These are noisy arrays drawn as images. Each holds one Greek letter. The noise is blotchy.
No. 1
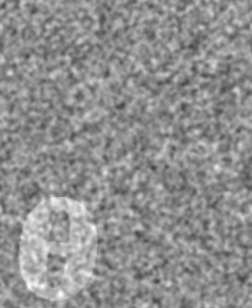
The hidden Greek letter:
theta
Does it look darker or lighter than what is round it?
lighter
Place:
bottom left
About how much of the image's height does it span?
a third
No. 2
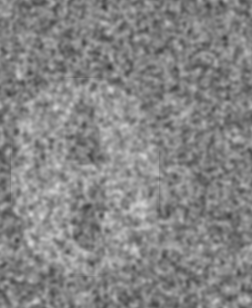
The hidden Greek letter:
theta
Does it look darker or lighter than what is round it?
lighter
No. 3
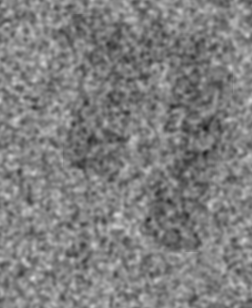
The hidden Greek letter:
eta
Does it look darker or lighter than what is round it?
darker
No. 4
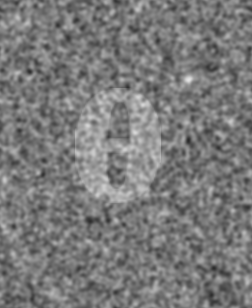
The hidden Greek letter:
theta
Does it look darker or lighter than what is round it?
lighter
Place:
centre
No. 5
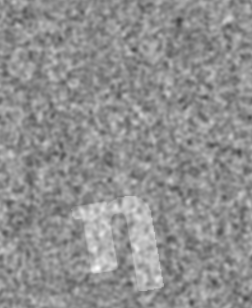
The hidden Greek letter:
eta
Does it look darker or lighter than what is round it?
lighter
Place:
bottom middle
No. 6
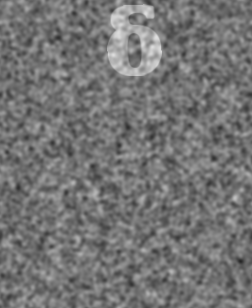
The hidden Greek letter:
delta
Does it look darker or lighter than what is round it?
lighter
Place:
top middle
